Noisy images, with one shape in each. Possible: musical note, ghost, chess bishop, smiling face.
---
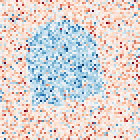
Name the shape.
ghost
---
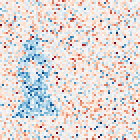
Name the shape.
chess bishop
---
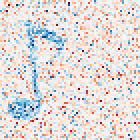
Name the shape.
musical note
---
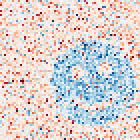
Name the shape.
smiling face
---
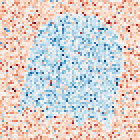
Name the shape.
ghost
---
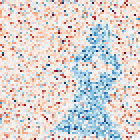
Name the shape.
chess bishop
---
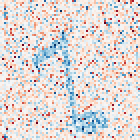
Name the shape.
musical note
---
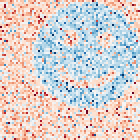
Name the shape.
smiling face
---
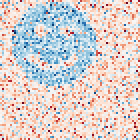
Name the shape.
smiling face
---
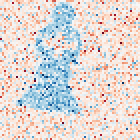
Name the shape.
chess bishop
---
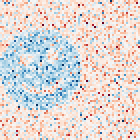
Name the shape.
smiling face
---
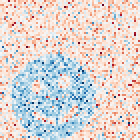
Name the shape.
smiling face
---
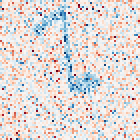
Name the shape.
musical note
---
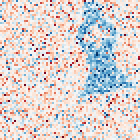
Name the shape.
chess bishop
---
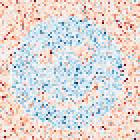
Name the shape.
smiling face
